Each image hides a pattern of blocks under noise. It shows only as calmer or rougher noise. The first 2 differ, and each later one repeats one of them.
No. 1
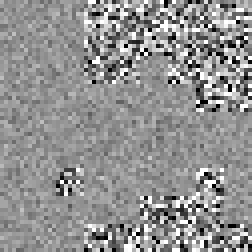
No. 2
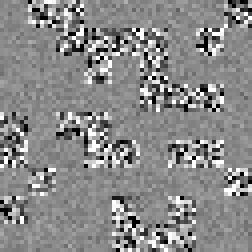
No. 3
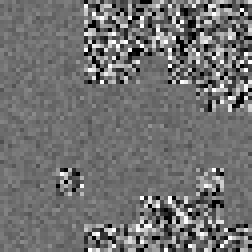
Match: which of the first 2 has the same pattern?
1
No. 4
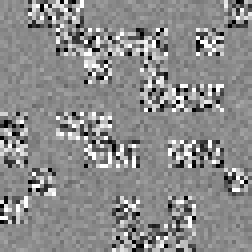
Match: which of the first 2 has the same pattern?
2
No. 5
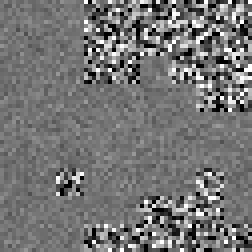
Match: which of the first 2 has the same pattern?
1
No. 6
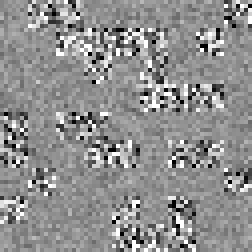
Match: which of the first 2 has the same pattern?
2
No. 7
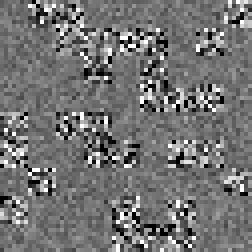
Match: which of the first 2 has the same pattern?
2
